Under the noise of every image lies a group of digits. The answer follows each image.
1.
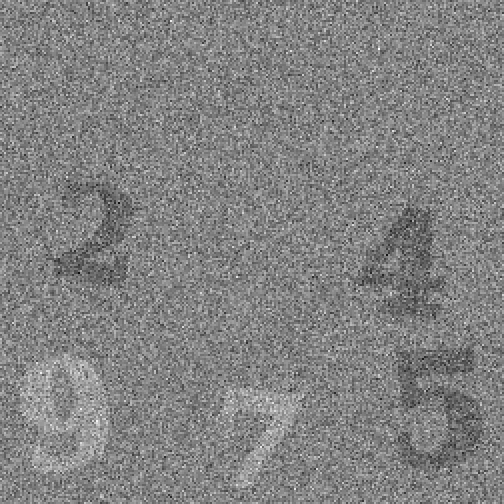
middle left: dark 2; middle right: dark 4; bottom left: light 9; bottom middle: light 7; bottom right: dark 5
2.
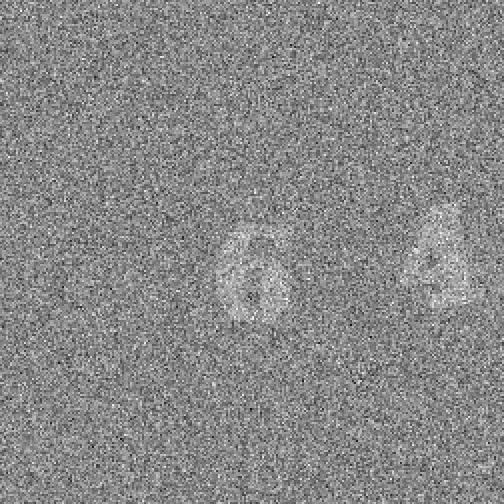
centre: light 6; middle right: light 4
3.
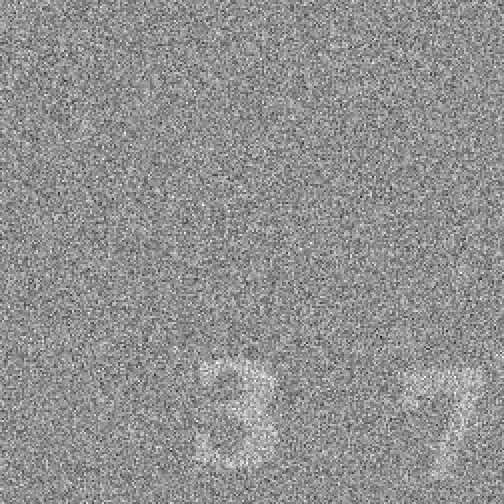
bottom middle: light 3; bottom right: light 7
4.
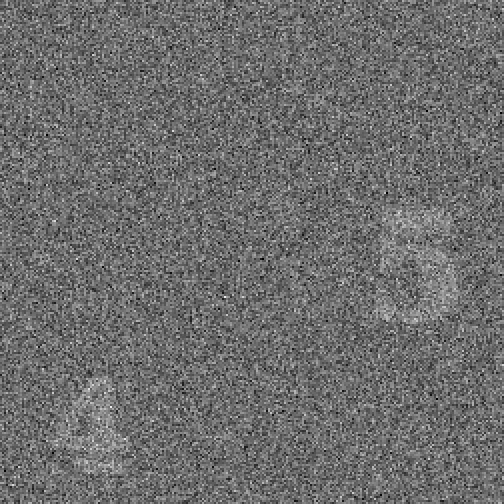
middle right: light 5; bottom left: light 4
